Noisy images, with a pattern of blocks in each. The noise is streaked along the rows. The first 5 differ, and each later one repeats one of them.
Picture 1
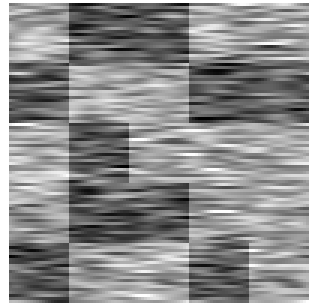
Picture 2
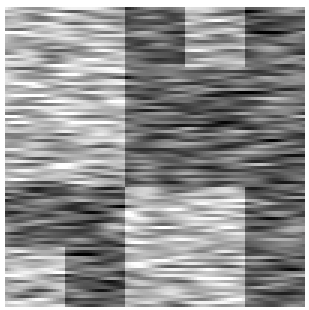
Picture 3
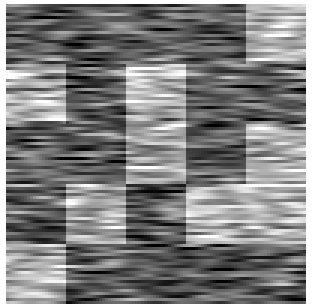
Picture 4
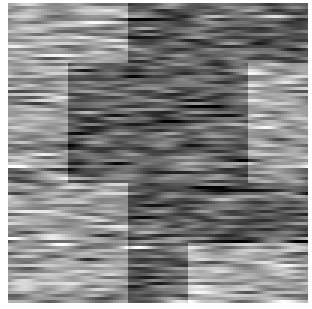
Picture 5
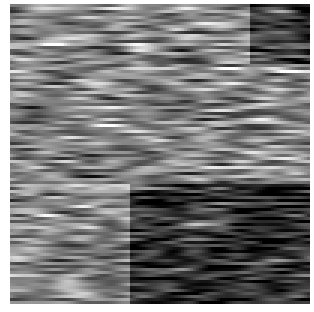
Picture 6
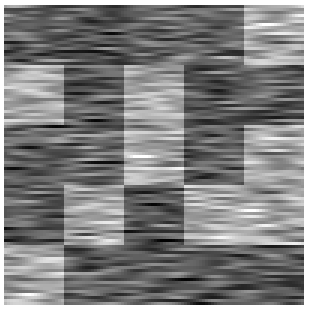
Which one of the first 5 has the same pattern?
3
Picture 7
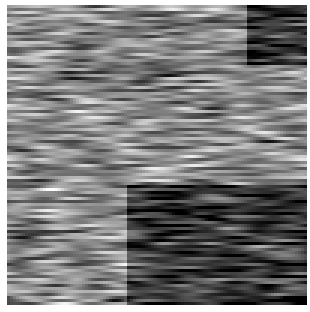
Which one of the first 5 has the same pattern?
5
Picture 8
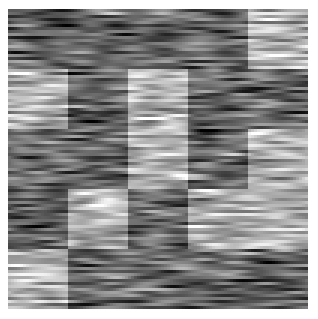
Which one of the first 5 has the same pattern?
3
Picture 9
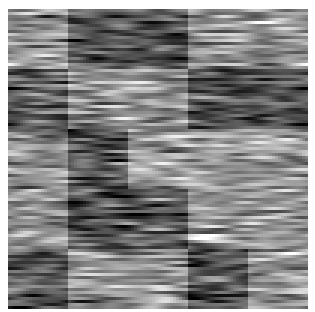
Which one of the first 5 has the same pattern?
1
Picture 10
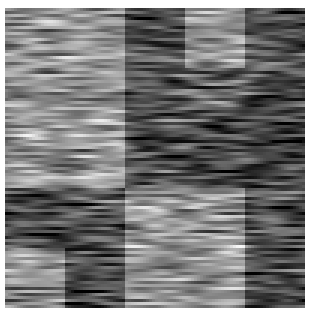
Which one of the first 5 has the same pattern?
2
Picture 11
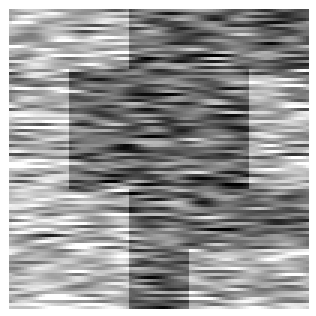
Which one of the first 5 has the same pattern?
4
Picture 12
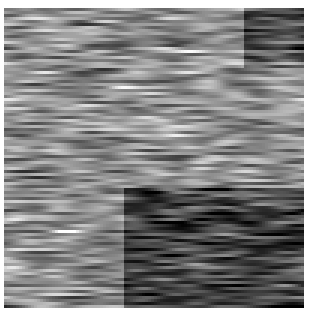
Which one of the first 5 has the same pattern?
5
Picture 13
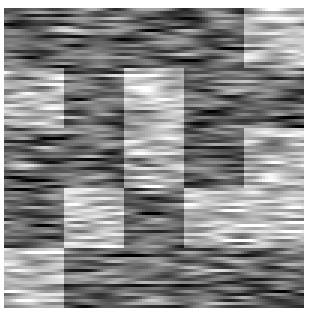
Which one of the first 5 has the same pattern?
3
